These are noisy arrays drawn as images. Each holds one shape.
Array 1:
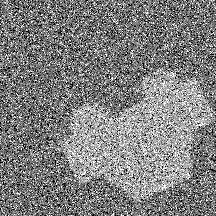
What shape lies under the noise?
car
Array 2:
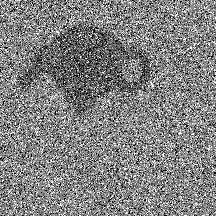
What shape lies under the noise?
teapot
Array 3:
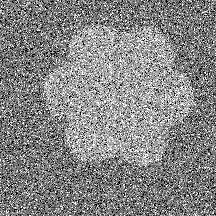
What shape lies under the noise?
flower
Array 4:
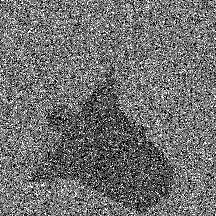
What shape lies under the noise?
bell
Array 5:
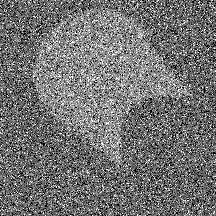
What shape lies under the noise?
cat's head
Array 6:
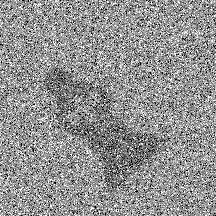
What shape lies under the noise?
chess bishop
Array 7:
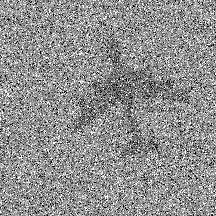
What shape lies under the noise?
airplane
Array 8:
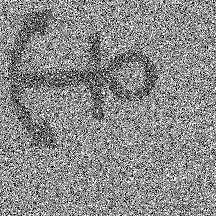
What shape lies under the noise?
anchor
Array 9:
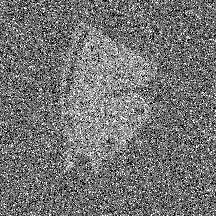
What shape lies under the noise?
chess knight
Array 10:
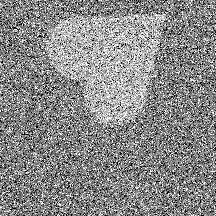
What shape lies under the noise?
heart
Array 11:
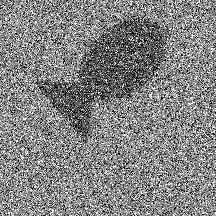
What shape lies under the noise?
fish
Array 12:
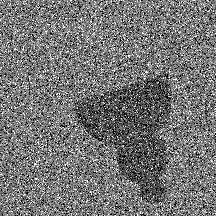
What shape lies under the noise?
chess pawn
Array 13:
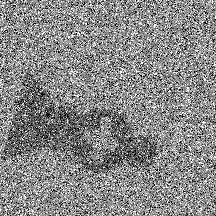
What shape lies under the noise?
chess bishop
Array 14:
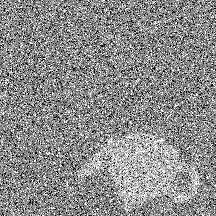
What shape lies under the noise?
teapot
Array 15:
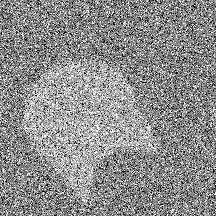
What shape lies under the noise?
cat's head
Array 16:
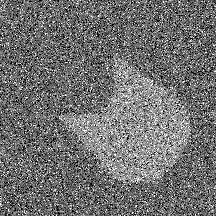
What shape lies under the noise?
cat's head
